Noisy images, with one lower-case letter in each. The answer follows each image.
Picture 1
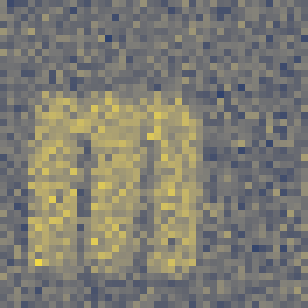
m
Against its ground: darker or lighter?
lighter
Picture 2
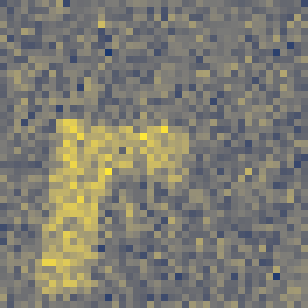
r
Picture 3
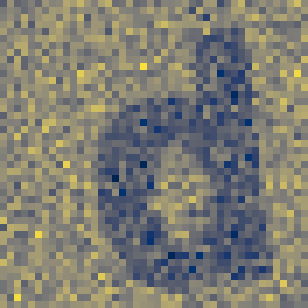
d
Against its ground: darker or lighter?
darker
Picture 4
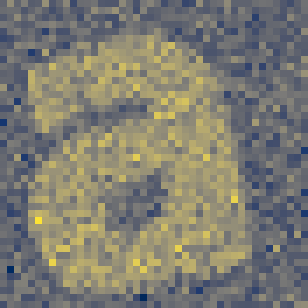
a
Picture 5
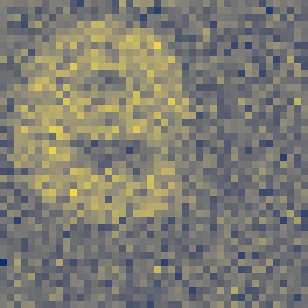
e
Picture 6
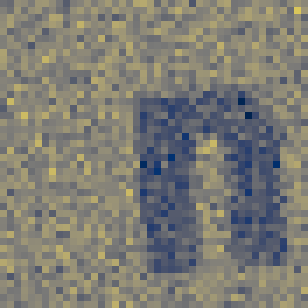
n
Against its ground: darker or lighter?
darker
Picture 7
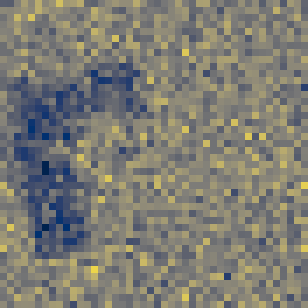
r
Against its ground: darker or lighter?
darker
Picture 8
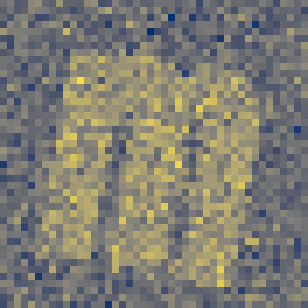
m
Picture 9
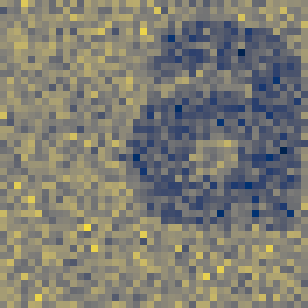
a
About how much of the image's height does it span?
two thirds
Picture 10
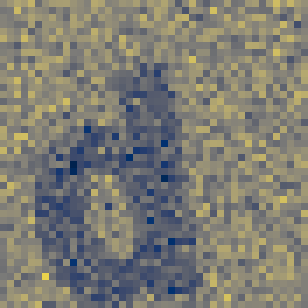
d
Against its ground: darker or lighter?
darker
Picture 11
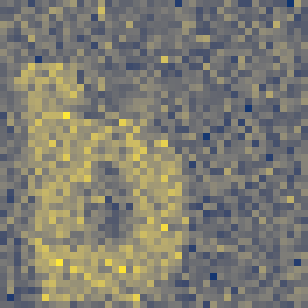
b
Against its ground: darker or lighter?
lighter
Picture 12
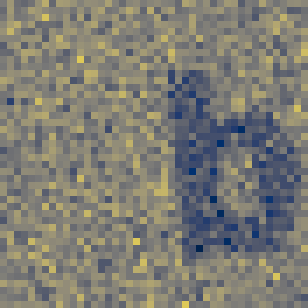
b
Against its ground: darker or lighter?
darker
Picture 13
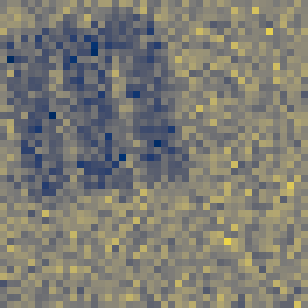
m
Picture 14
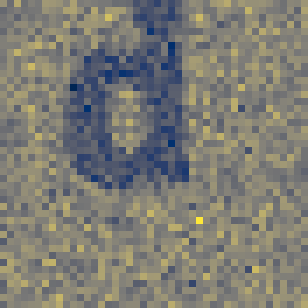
d
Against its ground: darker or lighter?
darker
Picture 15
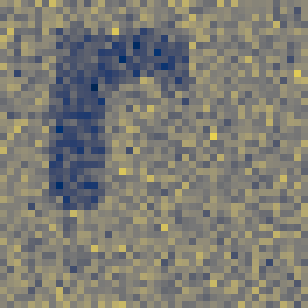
r
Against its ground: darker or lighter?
darker
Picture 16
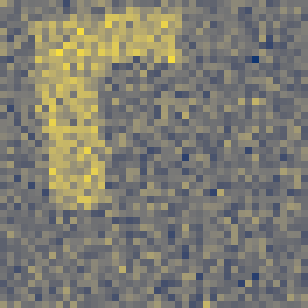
r
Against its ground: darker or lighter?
lighter
